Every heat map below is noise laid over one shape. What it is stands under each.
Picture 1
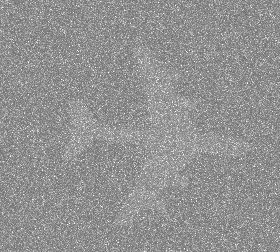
airplane
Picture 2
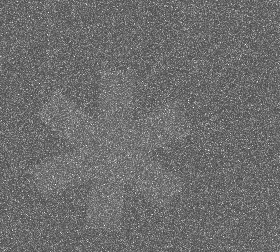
asterisk
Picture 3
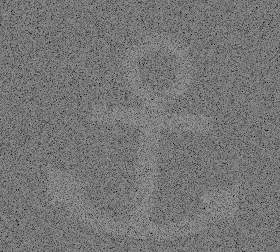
anchor
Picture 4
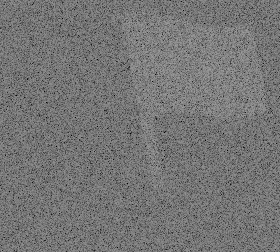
flag
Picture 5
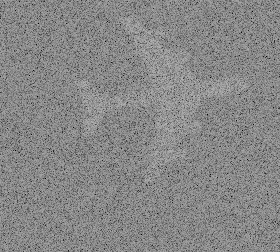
airplane
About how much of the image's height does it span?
two thirds
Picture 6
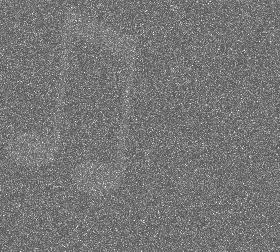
pair of musical notes
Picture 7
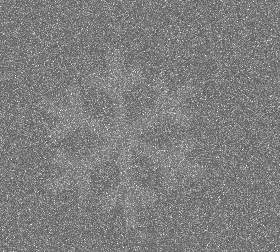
snowflake
